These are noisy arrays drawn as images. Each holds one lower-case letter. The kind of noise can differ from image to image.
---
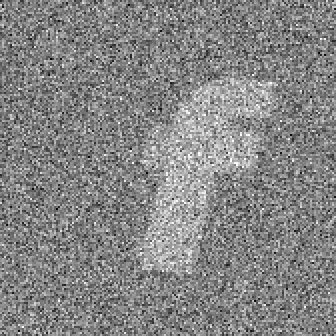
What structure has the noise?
independent entries
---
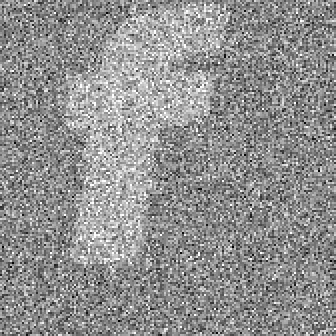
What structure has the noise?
low rank plus noise
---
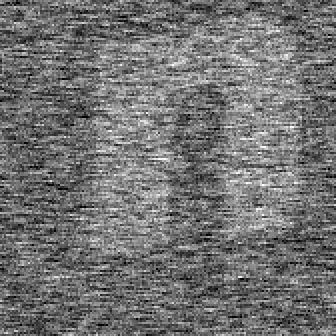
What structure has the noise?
streaked along the rows
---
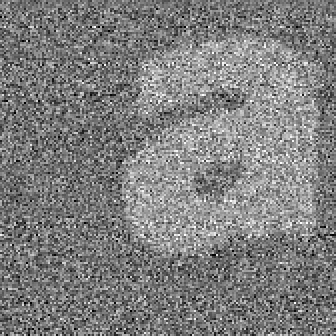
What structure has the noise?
rows of uneven size
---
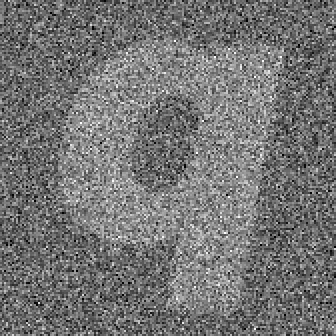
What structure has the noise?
independent entries
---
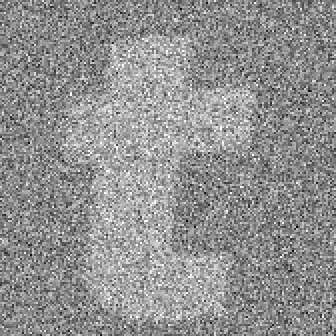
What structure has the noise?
independent entries
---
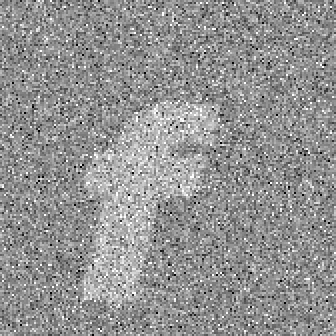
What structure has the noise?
heavy tails
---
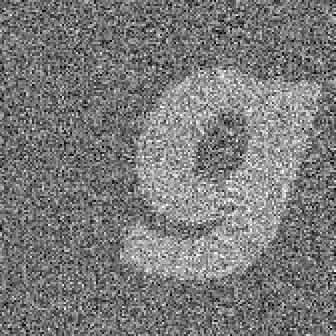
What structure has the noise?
low rank plus noise
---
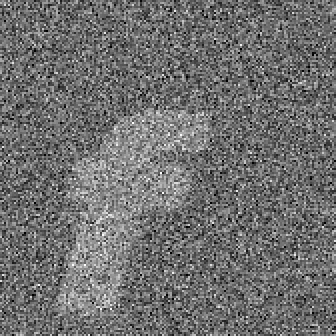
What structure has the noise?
low rank plus noise
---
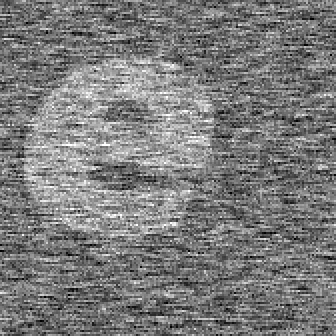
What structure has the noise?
streaked along the rows
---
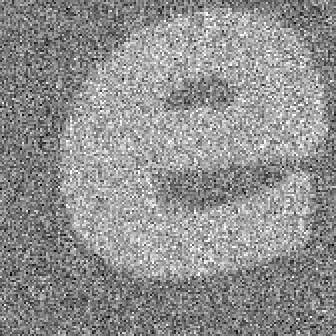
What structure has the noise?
low rank plus noise
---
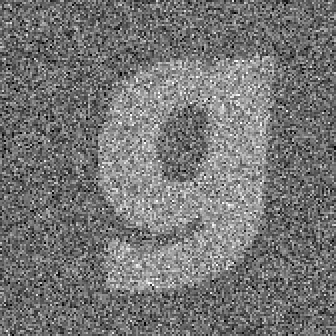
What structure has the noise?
independent entries
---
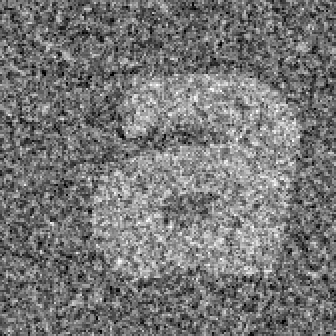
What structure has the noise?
blotchy
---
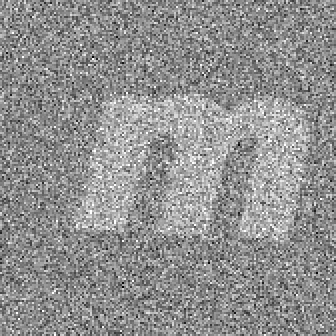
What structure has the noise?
independent entries
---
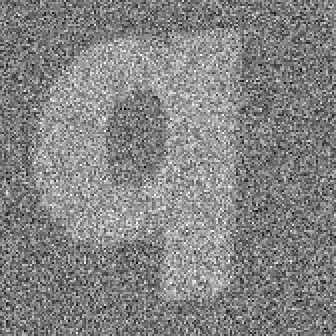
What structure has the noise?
low rank plus noise
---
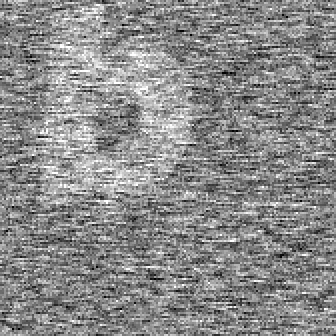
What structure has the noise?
streaked along the rows
